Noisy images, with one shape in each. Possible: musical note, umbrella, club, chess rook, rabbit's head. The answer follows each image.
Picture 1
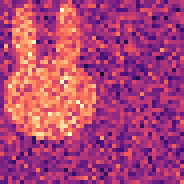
rabbit's head
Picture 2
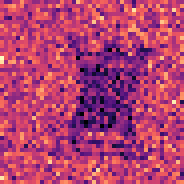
chess rook
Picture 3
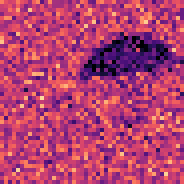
umbrella
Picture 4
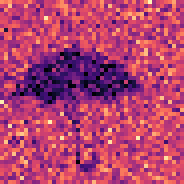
umbrella
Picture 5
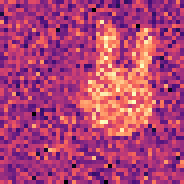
rabbit's head
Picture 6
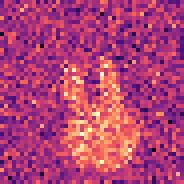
rabbit's head
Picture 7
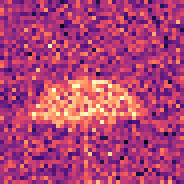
umbrella
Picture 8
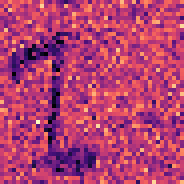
musical note
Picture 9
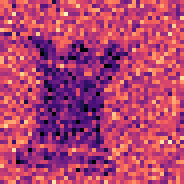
chess rook
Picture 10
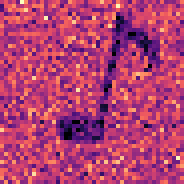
musical note
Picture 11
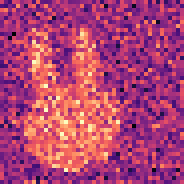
rabbit's head
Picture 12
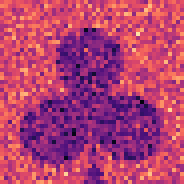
club
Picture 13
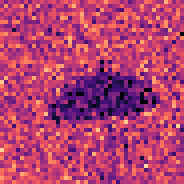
umbrella
